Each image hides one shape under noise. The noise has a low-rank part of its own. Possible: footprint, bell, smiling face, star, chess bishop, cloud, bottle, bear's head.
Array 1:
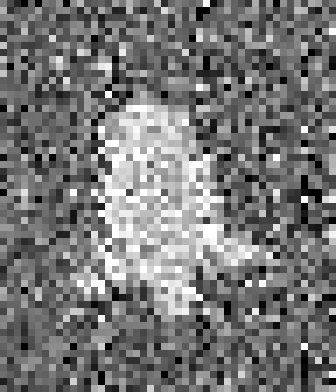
light bell
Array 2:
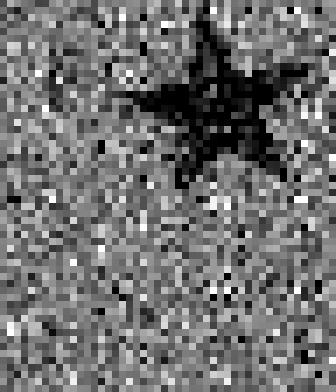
dark star
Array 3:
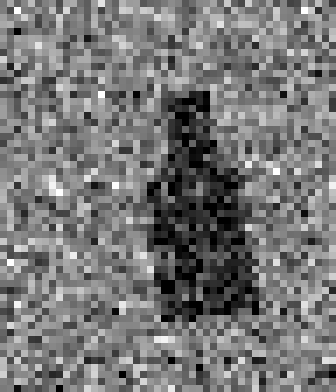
dark bottle
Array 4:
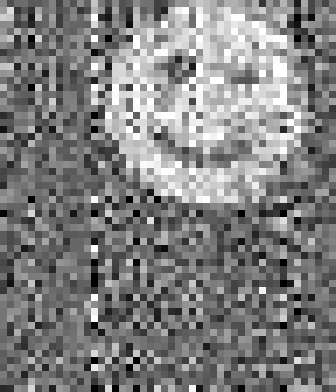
light smiling face
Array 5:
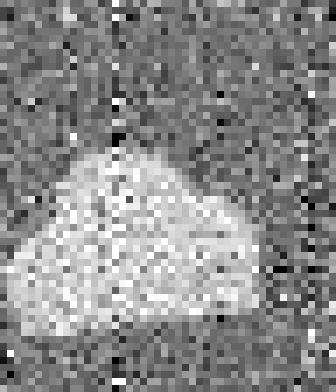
light cloud
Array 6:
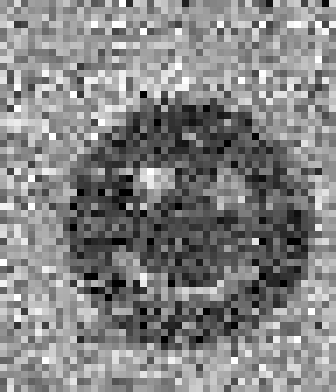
dark smiling face
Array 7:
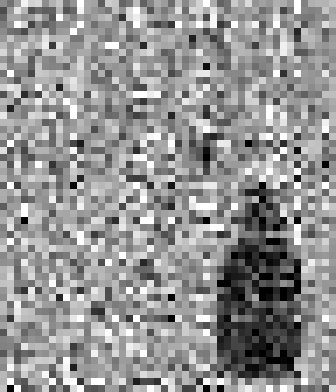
dark bottle
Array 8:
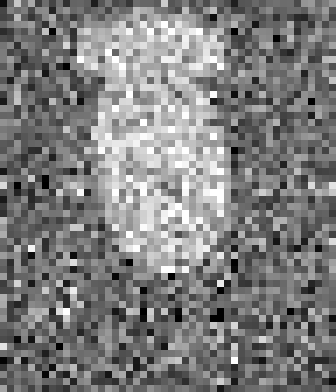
light footprint
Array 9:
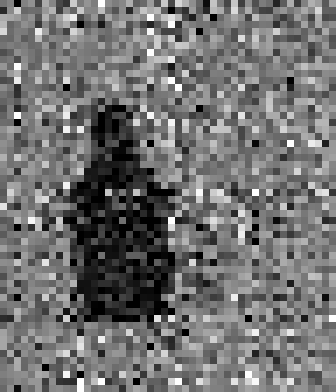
dark bottle
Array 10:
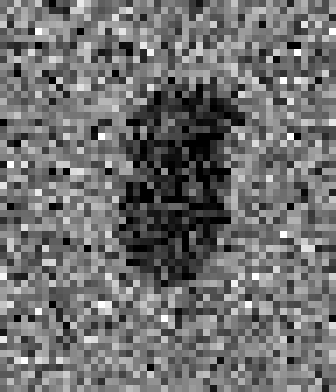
dark footprint
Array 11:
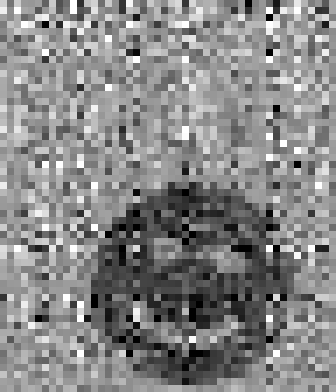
dark smiling face
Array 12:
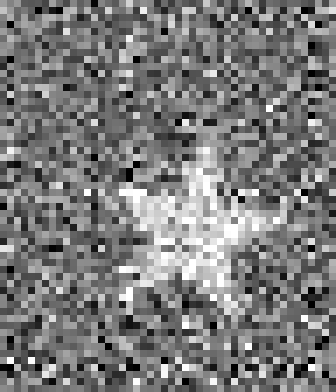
light star
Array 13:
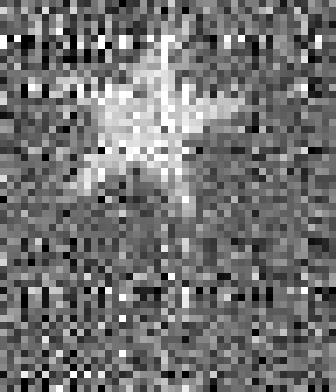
light star
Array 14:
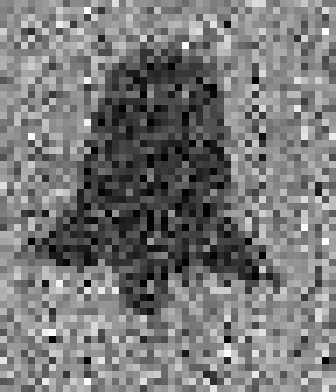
dark bell
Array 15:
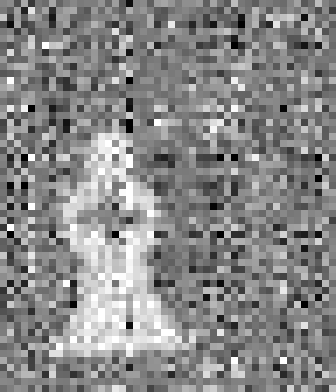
light chess bishop
